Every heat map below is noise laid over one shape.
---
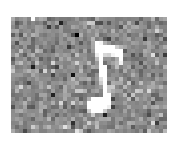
musical note
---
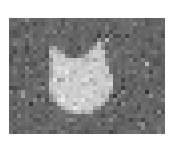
cat's head
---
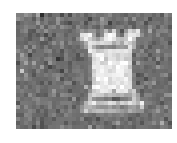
chess rook
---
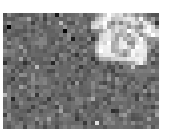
telephone
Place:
top right
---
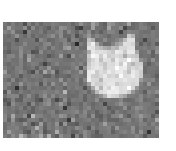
cat's head
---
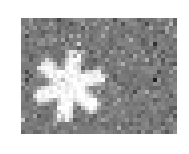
asterisk
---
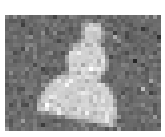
chess pawn
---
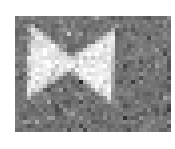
bow tie
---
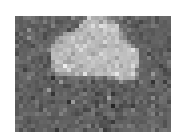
cloud
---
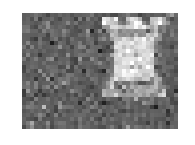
chess rook
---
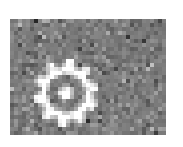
gear
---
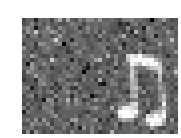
pair of musical notes
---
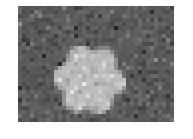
flower
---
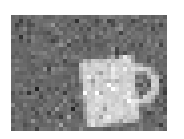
cup
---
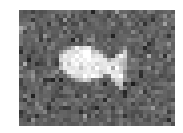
fish
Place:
centre
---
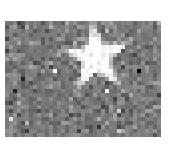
star
